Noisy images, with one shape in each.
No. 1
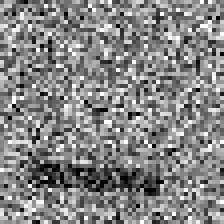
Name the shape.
bar
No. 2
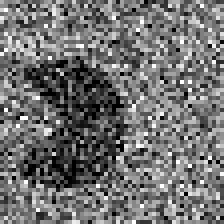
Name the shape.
disc with a wedge cut out
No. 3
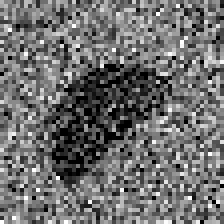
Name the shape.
half disc
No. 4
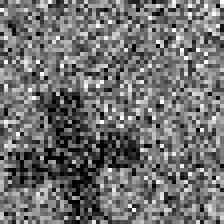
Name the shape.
cross
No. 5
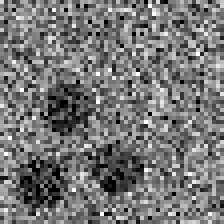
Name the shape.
three dots
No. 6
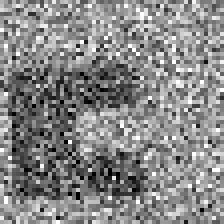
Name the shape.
square with a notch
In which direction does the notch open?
right
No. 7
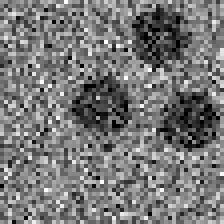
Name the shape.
three dots
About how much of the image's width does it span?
two thirds
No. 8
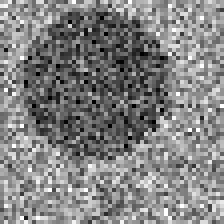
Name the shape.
disc
